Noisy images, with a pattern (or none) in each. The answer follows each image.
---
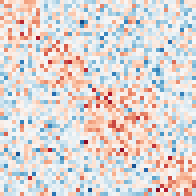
blocks along the diagonal
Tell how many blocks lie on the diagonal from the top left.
4
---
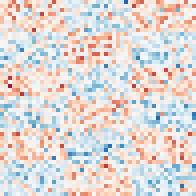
a checkerboard
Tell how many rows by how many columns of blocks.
6 by 3
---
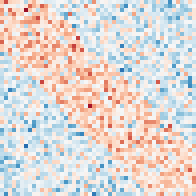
a diagonal band
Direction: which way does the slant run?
top left to bottom right
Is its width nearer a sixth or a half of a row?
a half
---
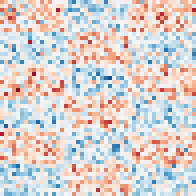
a checkerboard
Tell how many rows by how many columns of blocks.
6 by 3
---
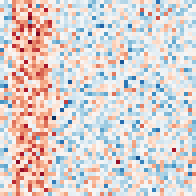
one band of columns
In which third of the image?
left
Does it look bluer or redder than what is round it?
redder
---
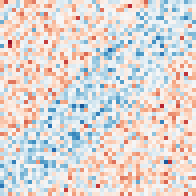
a diagonal band
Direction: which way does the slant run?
bottom left to top right
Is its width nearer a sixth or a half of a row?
a half
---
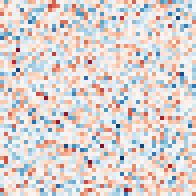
only noise
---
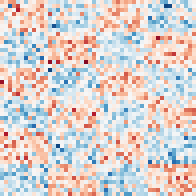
a checkerboard
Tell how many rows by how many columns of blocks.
6 by 4
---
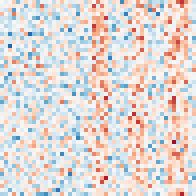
bands of columns
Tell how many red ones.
3
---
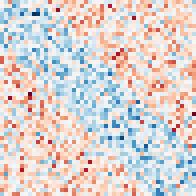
a diagonal band
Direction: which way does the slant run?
top left to bottom right
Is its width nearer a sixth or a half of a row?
a half
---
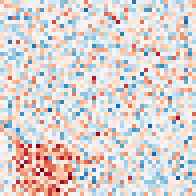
one block
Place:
bottom left
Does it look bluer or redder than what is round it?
redder
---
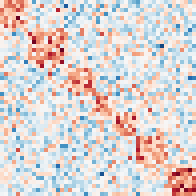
blocks along the diagonal
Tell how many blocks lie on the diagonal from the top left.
7
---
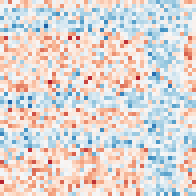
bands of rows crossing bands of columns
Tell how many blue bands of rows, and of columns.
3 and 1
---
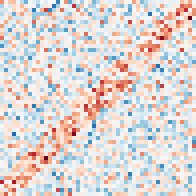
a diagonal band
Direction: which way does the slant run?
bottom left to top right
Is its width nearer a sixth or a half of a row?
a sixth
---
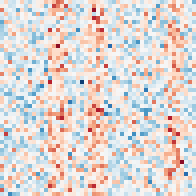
bands of columns
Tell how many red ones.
3
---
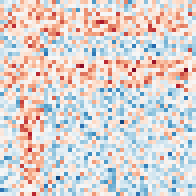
bands of rows crossing bands of columns
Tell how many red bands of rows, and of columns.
2 and 1
